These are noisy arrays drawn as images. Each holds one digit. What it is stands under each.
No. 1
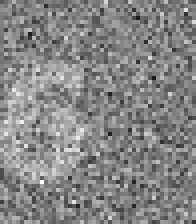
6
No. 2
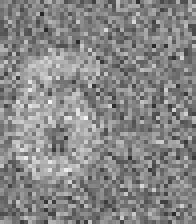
6
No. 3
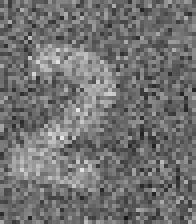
2
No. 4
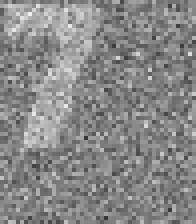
7
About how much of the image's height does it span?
two thirds
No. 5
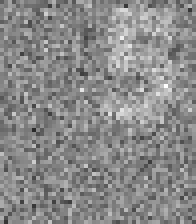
5
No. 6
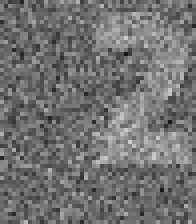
2
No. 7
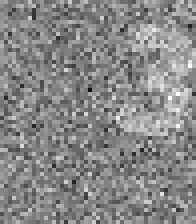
3
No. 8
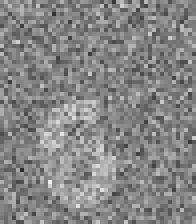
6
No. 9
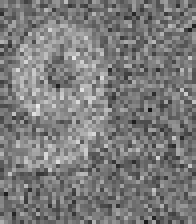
9
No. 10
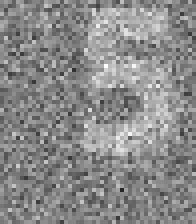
5
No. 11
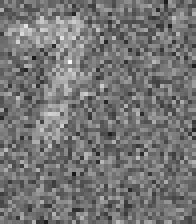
7
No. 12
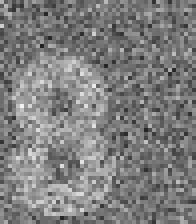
8
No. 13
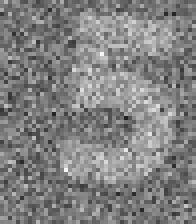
5
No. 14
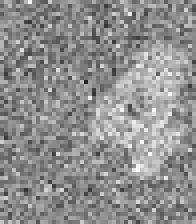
4
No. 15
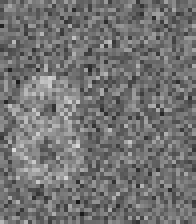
8
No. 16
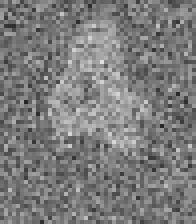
4
